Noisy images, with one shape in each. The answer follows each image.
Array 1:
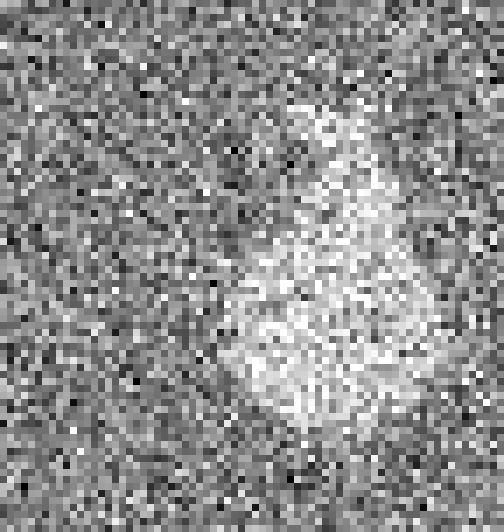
pear
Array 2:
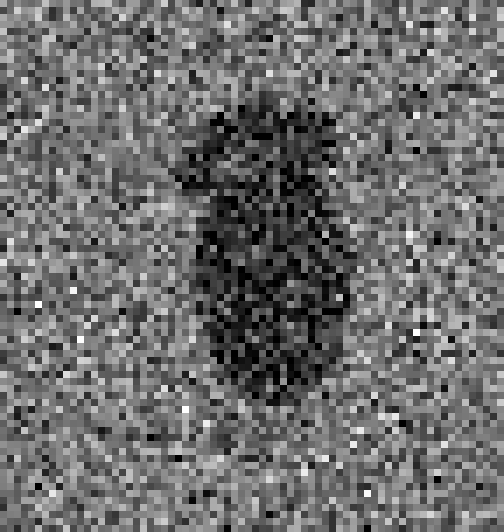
footprint
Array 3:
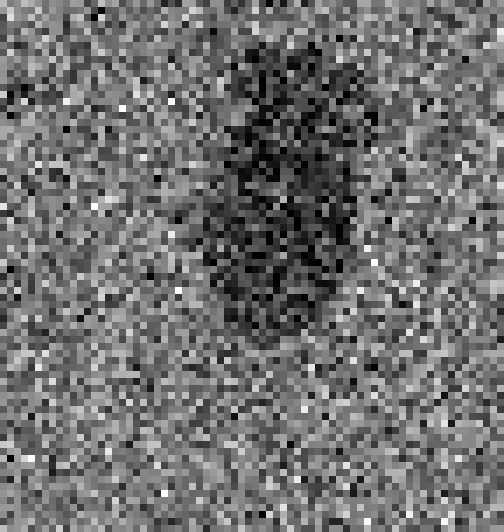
footprint
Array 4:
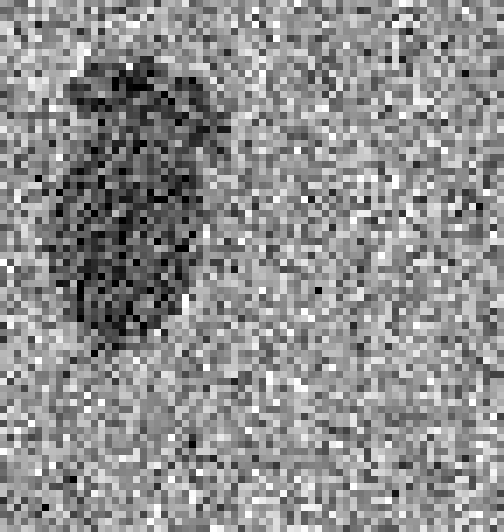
footprint
